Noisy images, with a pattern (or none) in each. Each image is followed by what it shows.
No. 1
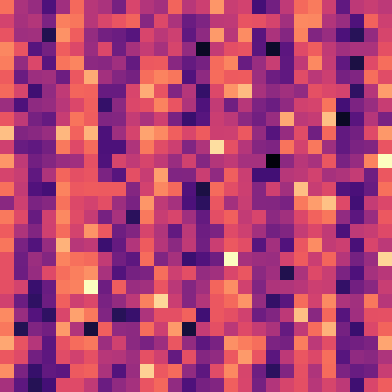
vertical stripes
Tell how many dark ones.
5
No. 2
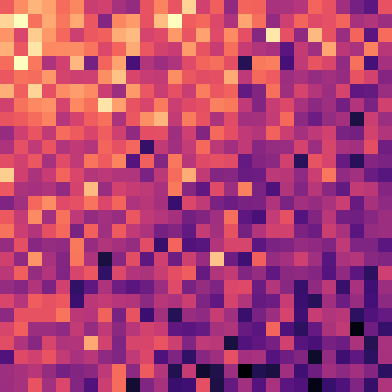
a smooth slope
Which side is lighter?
top left
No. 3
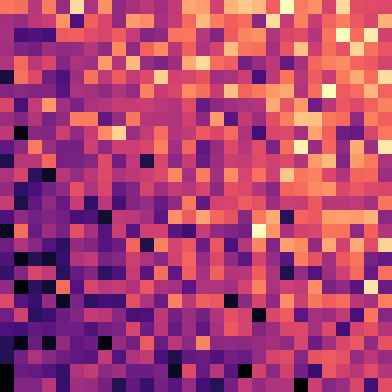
a smooth slope
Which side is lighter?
top right
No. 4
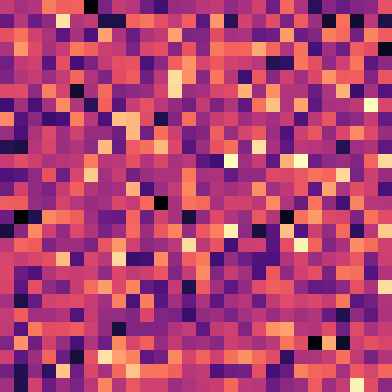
only noise
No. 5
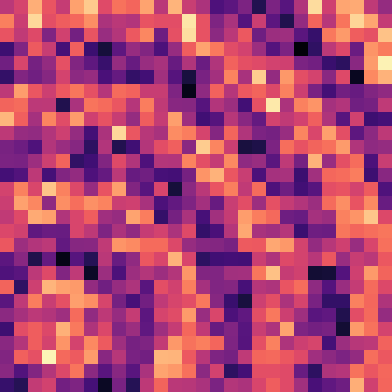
rings round one point
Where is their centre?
bottom left
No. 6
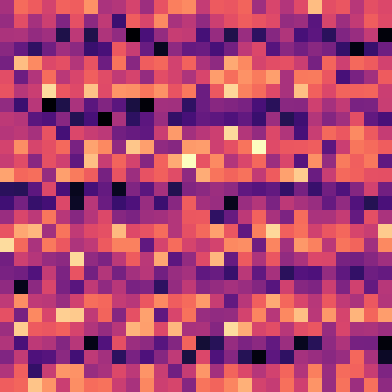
horizontal stripes
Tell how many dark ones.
5
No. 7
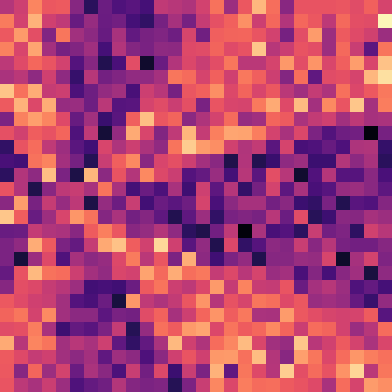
spokes from one point
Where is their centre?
middle left
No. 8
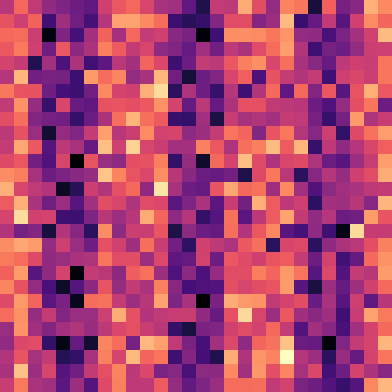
vertical stripes
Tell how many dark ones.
3
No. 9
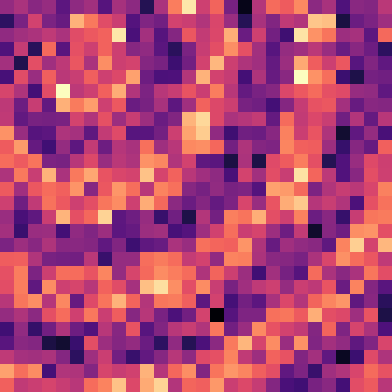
rings round one point
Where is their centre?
top left
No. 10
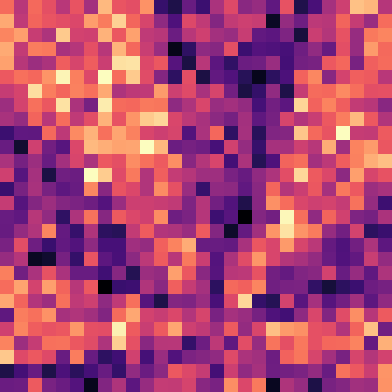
spokes from one point
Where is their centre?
bottom middle
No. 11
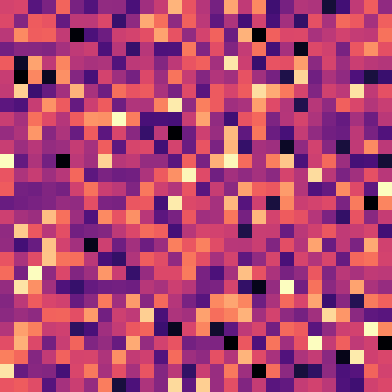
only noise
